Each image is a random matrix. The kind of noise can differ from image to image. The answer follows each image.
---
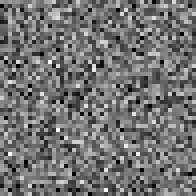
independent entries
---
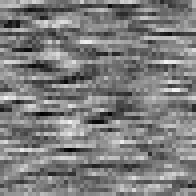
streaked along the rows
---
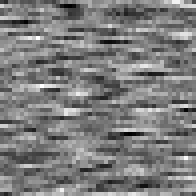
streaked along the rows
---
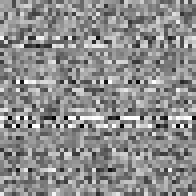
rows of uneven size
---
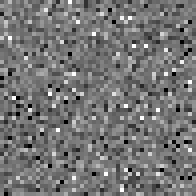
heavy tails
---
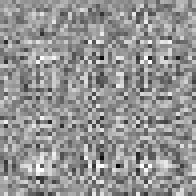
low rank plus noise
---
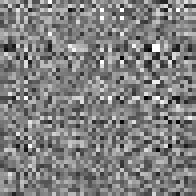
low rank plus noise
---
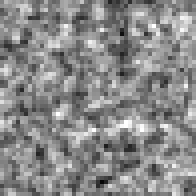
blotchy
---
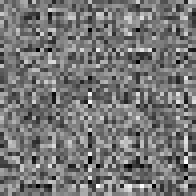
low rank plus noise
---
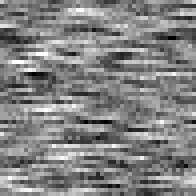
streaked along the rows
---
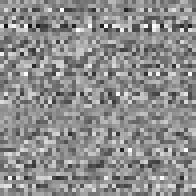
rows of uneven size
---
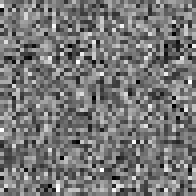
low rank plus noise
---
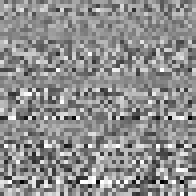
rows of uneven size
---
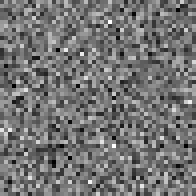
independent entries
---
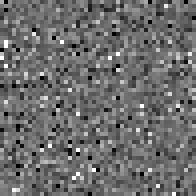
heavy tails
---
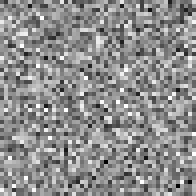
independent entries
